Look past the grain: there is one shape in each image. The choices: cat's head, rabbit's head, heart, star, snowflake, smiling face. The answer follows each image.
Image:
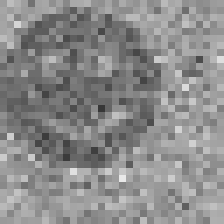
dark smiling face
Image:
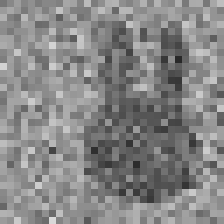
dark rabbit's head
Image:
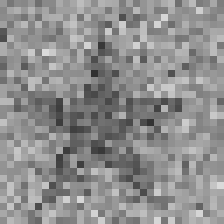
dark star
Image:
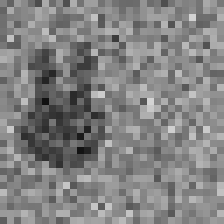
dark rabbit's head
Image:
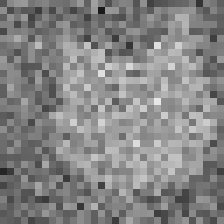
light cat's head
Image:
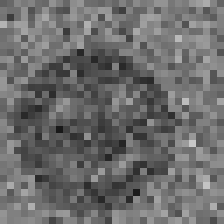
dark smiling face
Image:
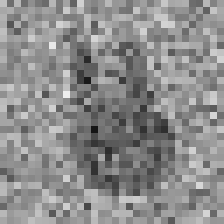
dark rabbit's head
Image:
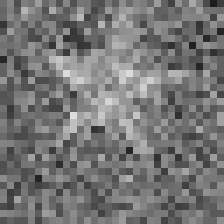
light star
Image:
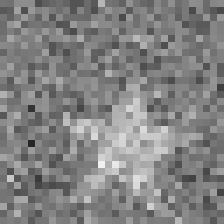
light star
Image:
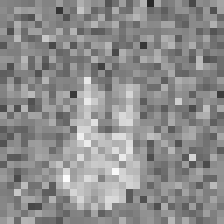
light rabbit's head
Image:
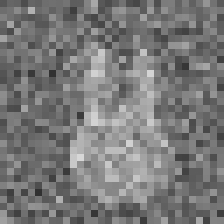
light rabbit's head
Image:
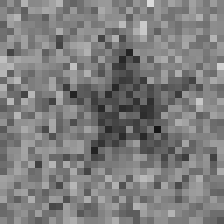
dark star
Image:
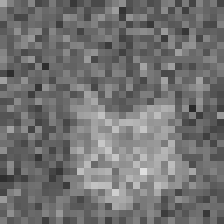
light cat's head
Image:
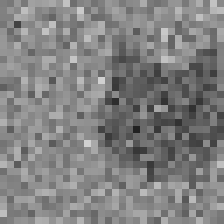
dark cat's head
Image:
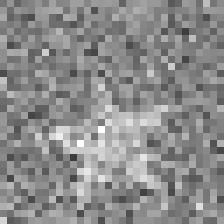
light star
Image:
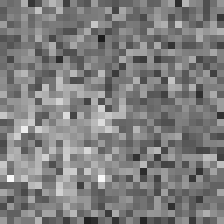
light snowflake
